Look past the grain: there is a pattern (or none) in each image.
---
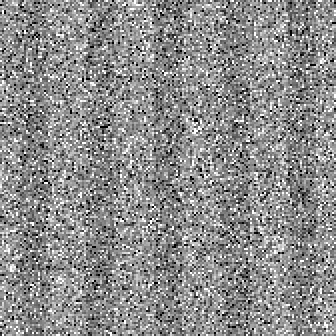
vertical stripes
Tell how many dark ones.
5
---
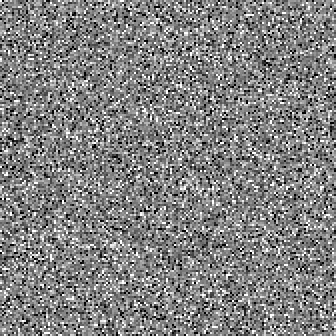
only noise
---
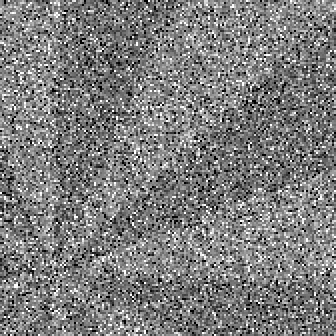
spokes from one point
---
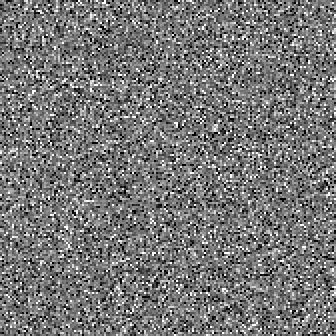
only noise
